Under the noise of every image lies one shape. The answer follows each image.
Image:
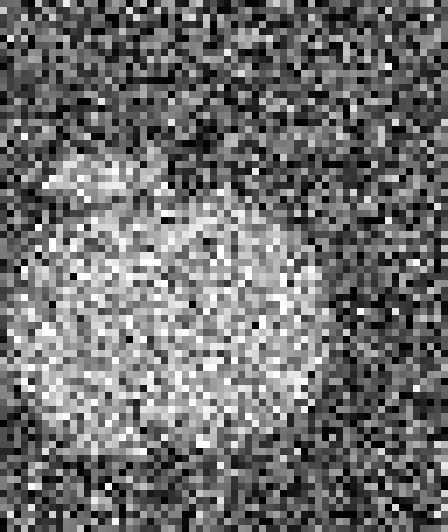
apple
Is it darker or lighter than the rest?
lighter
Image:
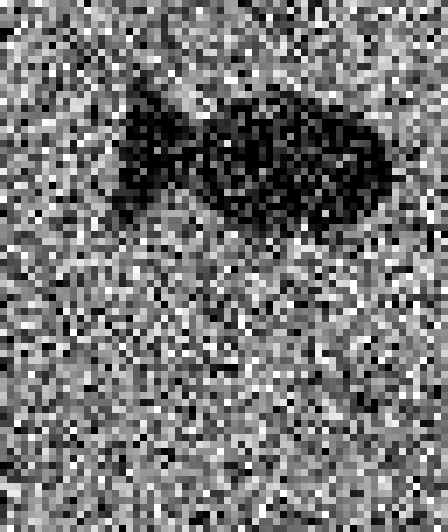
fish
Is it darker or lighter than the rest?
darker
